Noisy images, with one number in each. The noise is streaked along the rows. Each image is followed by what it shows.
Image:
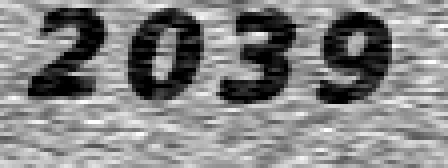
2039
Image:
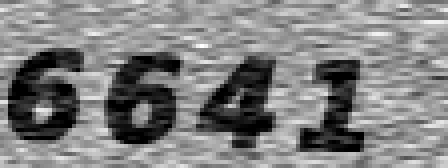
6641
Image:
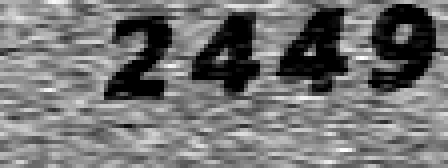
2449
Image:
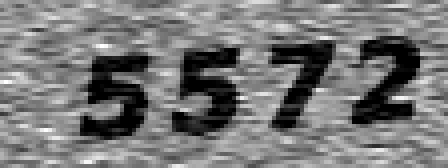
5572
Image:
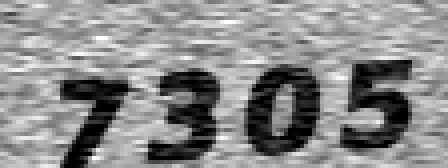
7305
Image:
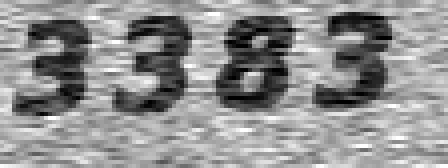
3383
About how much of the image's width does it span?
nearly all
